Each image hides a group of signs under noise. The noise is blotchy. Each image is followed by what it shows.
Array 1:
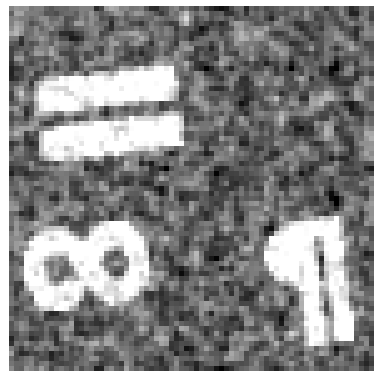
top left: equals sign; bottom left: infinity sign; bottom right: pilcrow
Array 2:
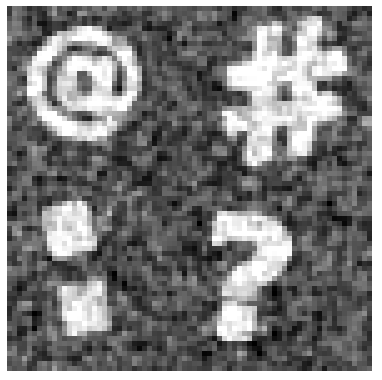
top left: at sign; top right: hash sign; bottom left: colon; bottom right: question mark
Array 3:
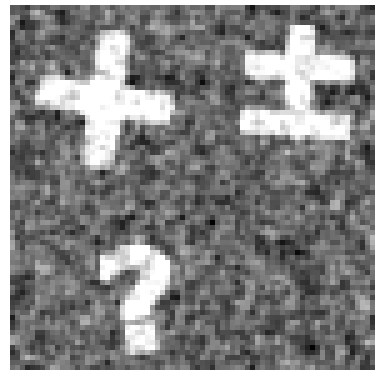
top left: plus sign; top right: plus-minus sign; bottom left: question mark
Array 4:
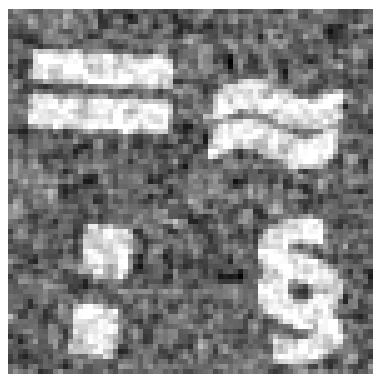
top left: equals sign; top right: approximately sign; bottom left: colon; bottom right: section sign
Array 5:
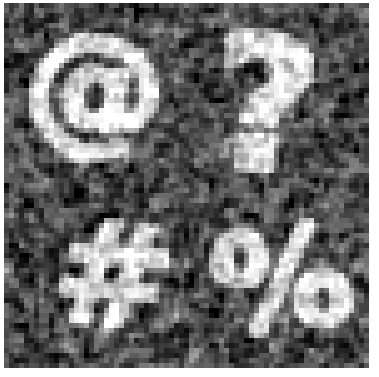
top left: at sign; top right: question mark; bottom left: hash sign; bottom right: percent sign
